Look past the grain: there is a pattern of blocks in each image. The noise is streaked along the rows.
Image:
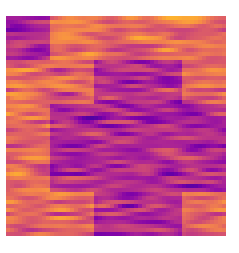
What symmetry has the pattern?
mirrored about the diagonal from the top left
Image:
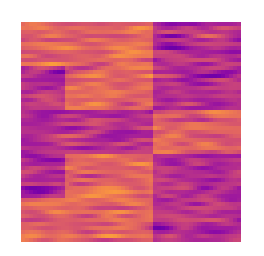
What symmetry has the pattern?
top and bottom mirror each other
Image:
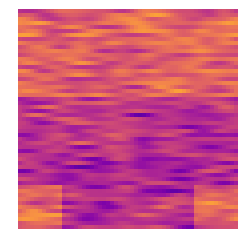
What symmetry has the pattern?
left and right mirror each other
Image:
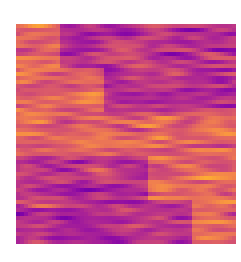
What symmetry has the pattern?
the same after a half turn
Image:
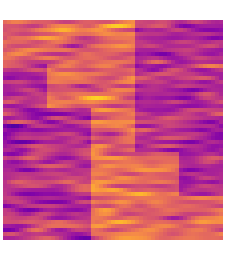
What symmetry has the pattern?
the same after a half turn
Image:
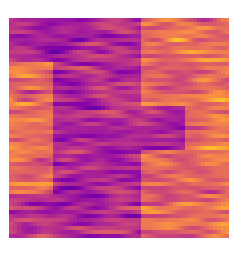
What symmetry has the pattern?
top and bottom mirror each other
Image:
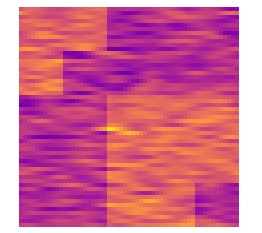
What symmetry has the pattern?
mirrored about the diagonal from the top left
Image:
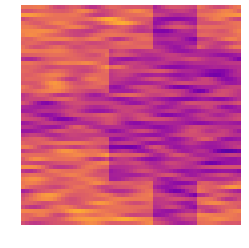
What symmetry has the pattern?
top and bottom mirror each other
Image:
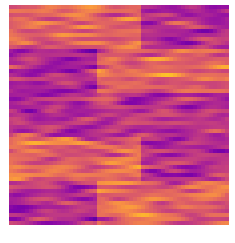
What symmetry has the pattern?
the same after a half turn
